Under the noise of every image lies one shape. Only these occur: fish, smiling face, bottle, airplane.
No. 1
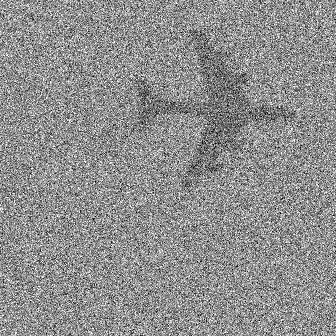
airplane
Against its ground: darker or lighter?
darker
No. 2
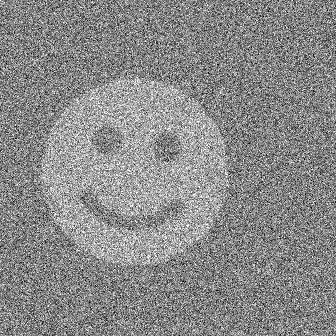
smiling face
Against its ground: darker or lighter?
lighter
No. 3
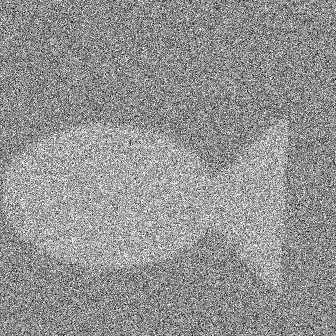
fish
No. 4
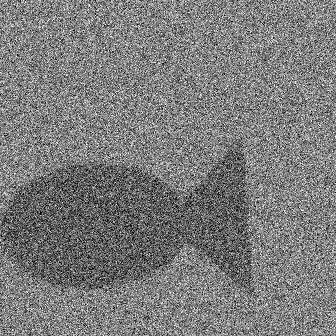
fish
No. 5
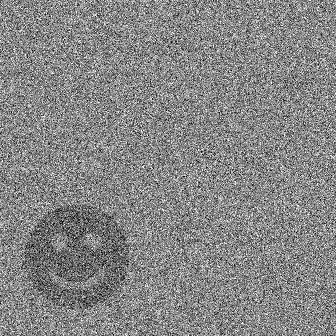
smiling face
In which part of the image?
bottom left
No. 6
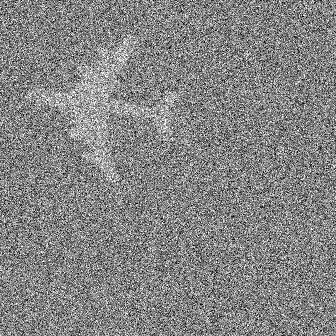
airplane
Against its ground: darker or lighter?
lighter
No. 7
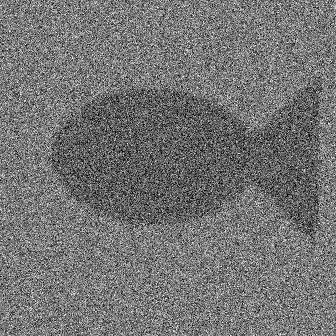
fish
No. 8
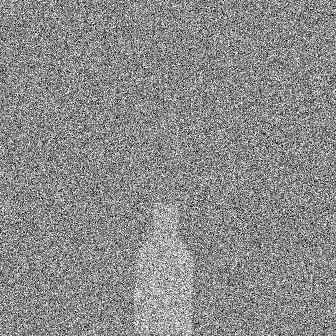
bottle
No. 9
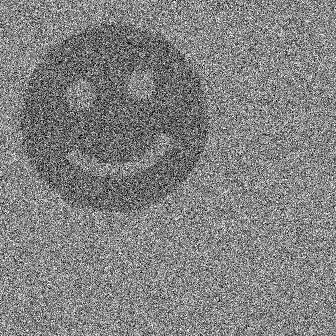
smiling face
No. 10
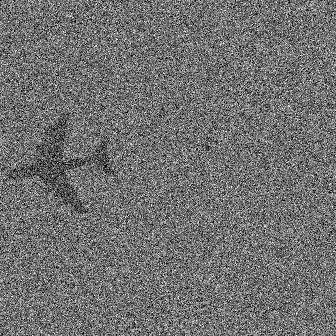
airplane
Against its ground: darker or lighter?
darker
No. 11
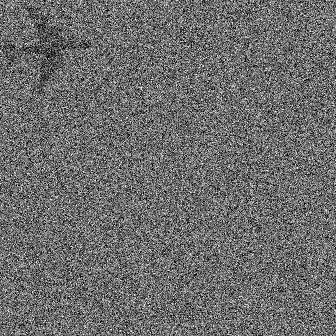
airplane
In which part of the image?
top left
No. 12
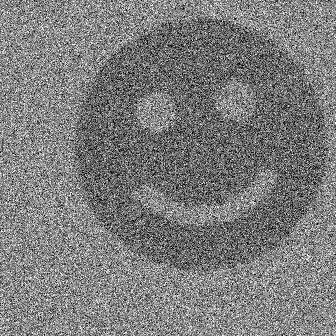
smiling face
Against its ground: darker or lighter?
darker
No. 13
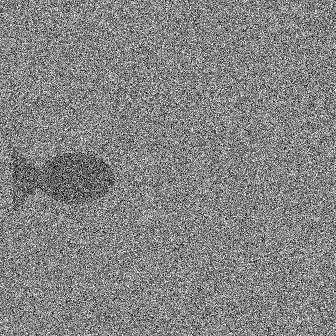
fish
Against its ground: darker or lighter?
darker
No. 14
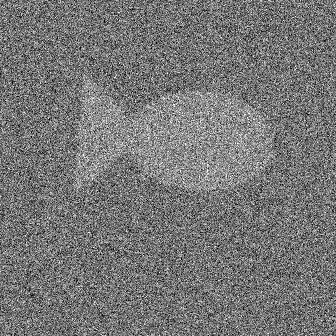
fish
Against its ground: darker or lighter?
lighter
